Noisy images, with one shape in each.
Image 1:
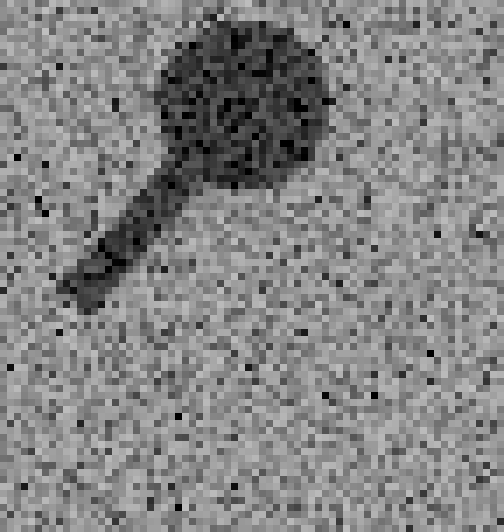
lollipop
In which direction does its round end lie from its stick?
up and right
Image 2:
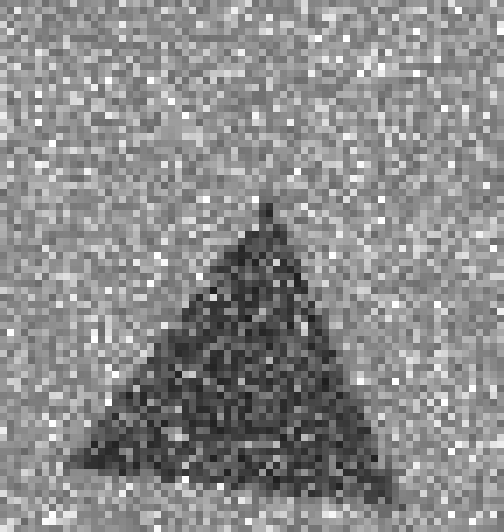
triangle
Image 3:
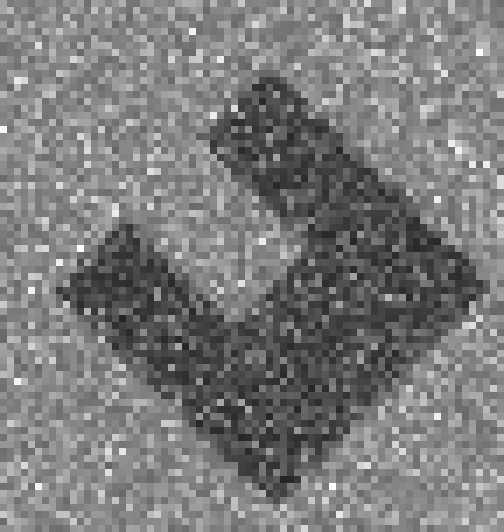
square with a notch
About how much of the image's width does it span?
nearly all
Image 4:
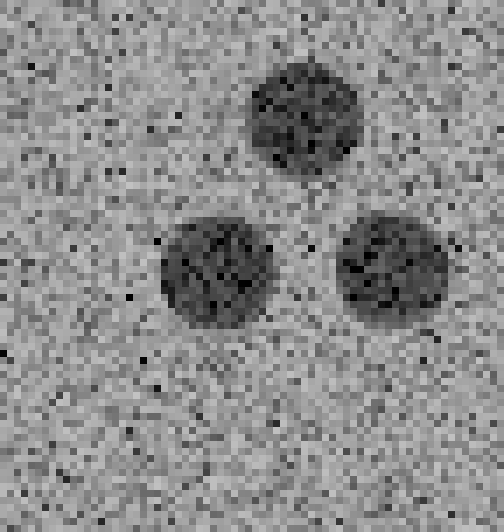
three dots
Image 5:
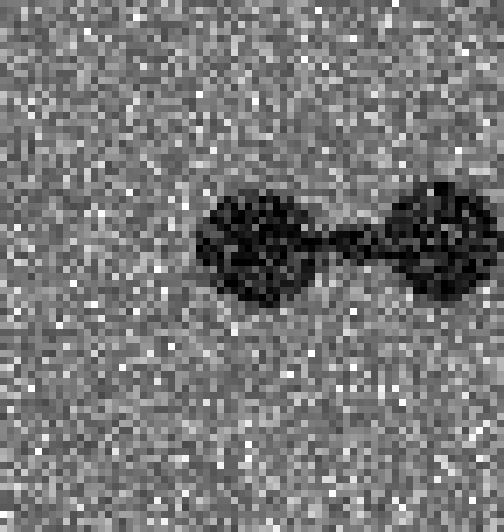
dumbbell
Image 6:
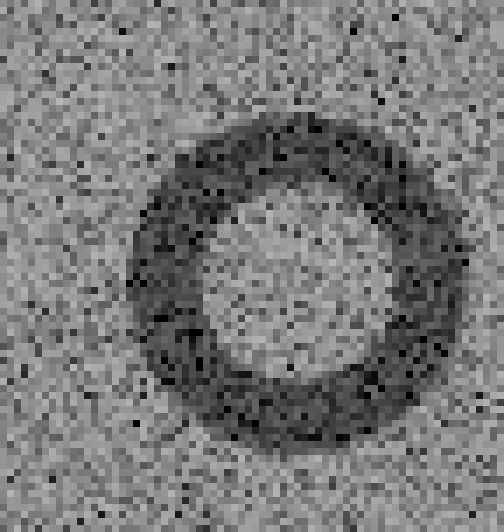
ring
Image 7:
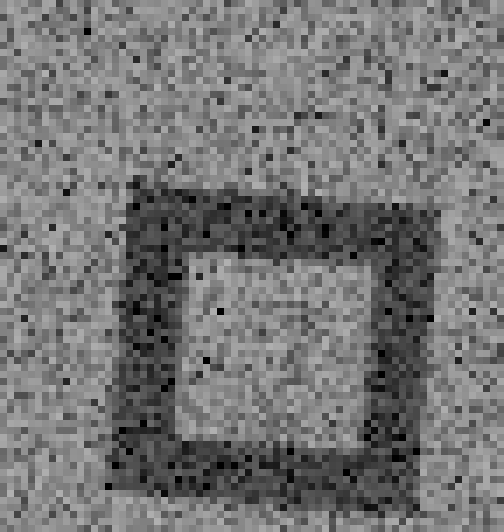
square frame
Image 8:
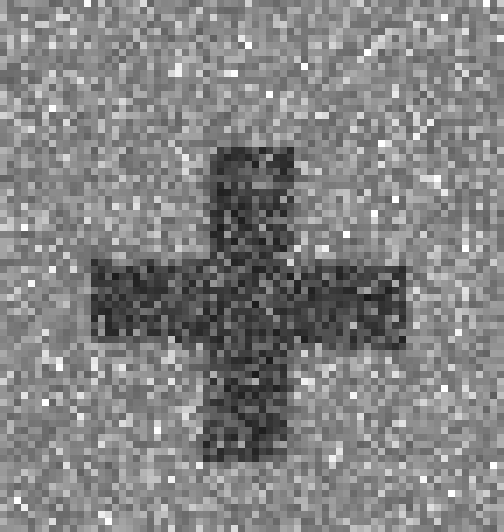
cross
